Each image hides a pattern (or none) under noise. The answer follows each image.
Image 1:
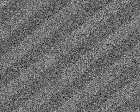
diagonal stripes
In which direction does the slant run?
bottom left to top right
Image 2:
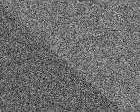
a sharp edge
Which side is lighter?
top right
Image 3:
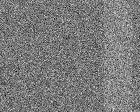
one vertical stripe
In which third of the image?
right
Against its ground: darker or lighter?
lighter
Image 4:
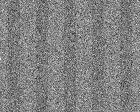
vertical stripes
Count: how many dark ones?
5
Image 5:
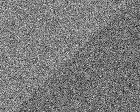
a sharp edge
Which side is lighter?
top left
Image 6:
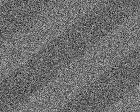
diagonal stripes
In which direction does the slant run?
bottom left to top right
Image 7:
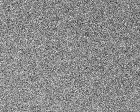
a smooth slope
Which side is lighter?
bottom left
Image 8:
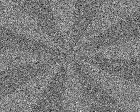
spokes from one point
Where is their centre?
centre
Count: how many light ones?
8
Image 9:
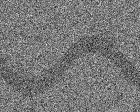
a wavy band
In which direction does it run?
left to right
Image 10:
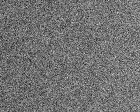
a smooth slope
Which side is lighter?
right
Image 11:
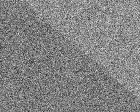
a sharp edge
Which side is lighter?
top right
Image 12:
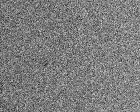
a smooth slope
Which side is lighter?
right
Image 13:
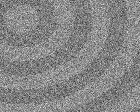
rings round one point
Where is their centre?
top left
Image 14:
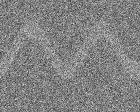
a wavy band
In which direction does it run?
left to right
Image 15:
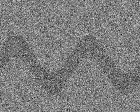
a wavy band
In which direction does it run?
left to right
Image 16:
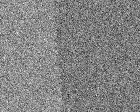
a sharp edge
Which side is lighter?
left
